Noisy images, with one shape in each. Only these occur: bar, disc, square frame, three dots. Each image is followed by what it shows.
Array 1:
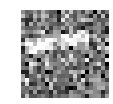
bar
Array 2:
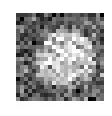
disc
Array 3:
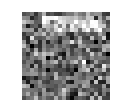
bar
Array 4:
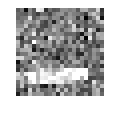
bar
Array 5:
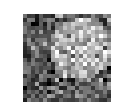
disc
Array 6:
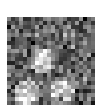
three dots
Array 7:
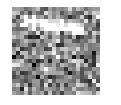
bar
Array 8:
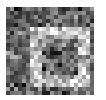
square frame
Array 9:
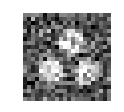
three dots
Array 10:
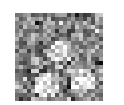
three dots
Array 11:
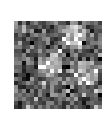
three dots
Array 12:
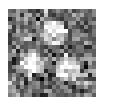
three dots
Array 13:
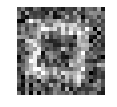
square frame
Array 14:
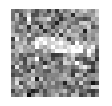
bar
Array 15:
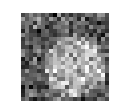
disc
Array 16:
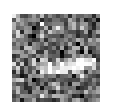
bar
